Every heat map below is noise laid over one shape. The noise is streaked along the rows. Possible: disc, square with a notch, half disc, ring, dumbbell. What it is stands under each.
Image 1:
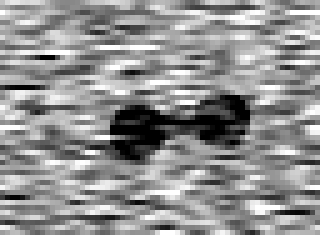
dumbbell
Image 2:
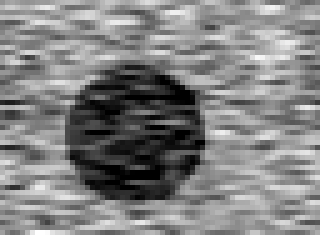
disc
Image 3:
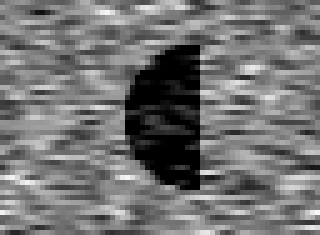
half disc
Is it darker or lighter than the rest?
darker
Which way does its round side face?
left
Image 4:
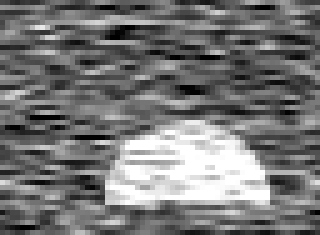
half disc
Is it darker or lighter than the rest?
lighter
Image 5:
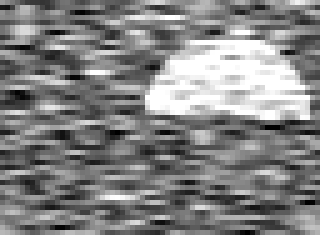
half disc
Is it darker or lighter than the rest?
lighter
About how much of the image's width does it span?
half
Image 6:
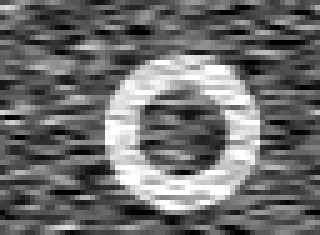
ring
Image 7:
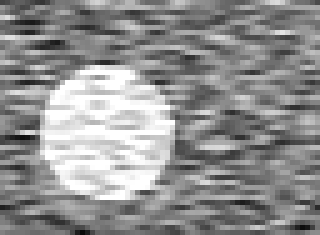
disc
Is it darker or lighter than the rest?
lighter
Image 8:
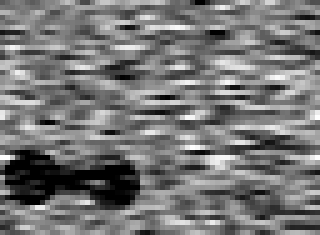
dumbbell
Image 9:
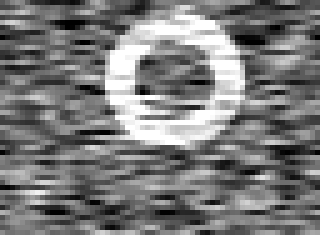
ring
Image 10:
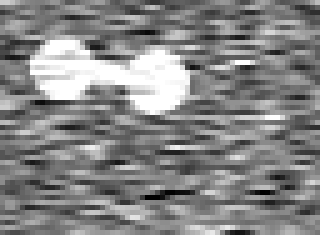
dumbbell
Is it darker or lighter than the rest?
lighter
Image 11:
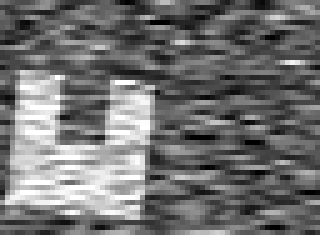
square with a notch
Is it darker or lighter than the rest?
lighter
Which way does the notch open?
up
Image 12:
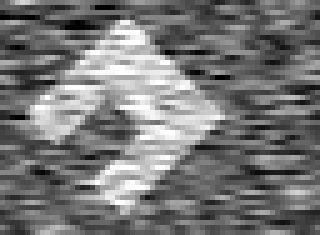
square with a notch
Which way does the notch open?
down and left
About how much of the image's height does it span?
nearly all
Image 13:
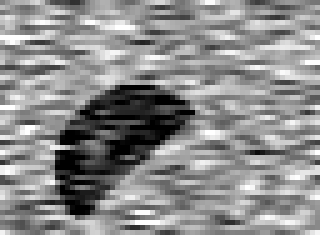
half disc
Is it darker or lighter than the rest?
darker
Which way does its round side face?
up and left
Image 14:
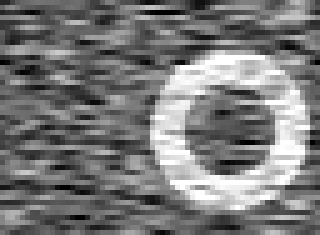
ring
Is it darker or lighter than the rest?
lighter
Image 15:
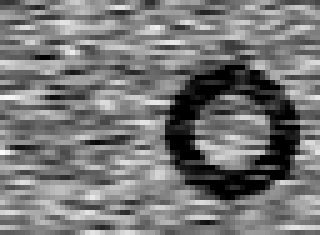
ring
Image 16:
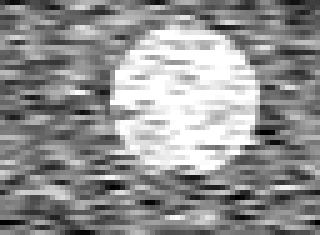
disc
